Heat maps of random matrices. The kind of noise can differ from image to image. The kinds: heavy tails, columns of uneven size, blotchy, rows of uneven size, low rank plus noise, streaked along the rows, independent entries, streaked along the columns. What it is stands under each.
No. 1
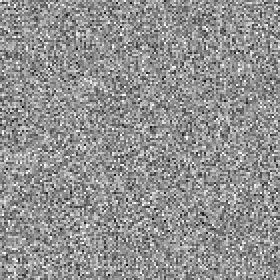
low rank plus noise
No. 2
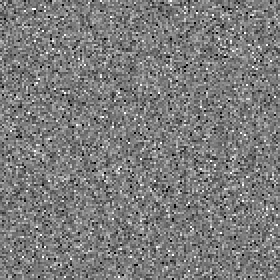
heavy tails
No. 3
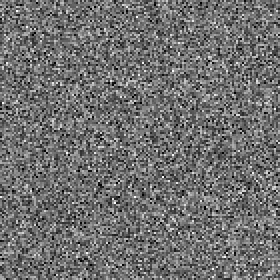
independent entries
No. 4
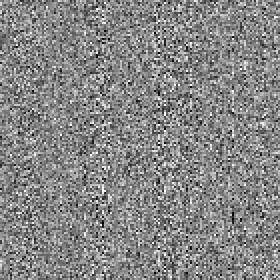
columns of uneven size
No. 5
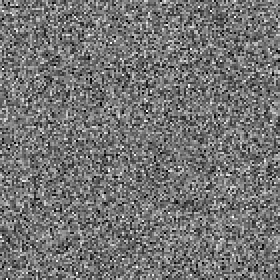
independent entries
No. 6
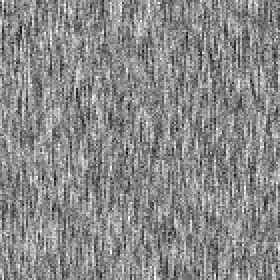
streaked along the columns
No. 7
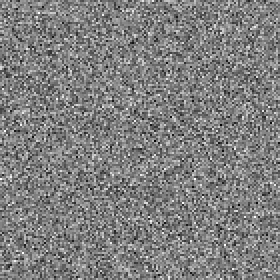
independent entries
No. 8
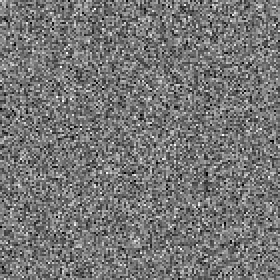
low rank plus noise
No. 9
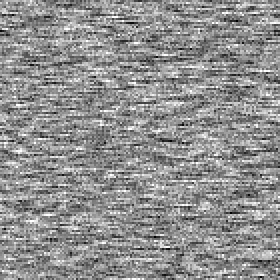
streaked along the rows
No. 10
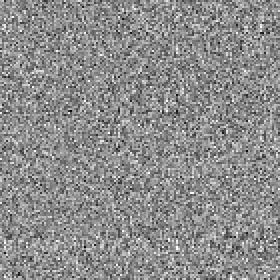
low rank plus noise
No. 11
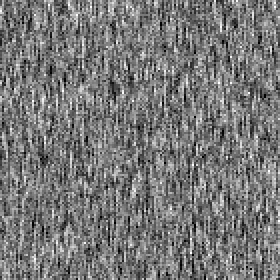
streaked along the columns
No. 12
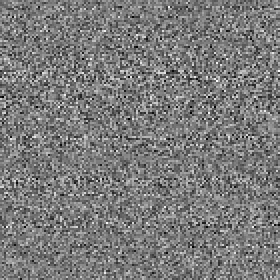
rows of uneven size
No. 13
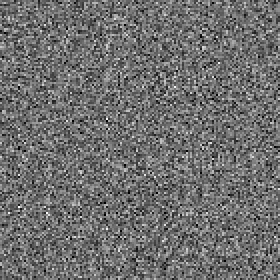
low rank plus noise
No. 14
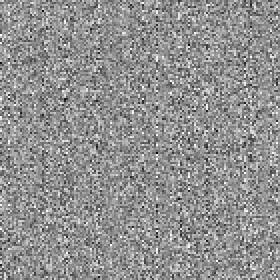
columns of uneven size
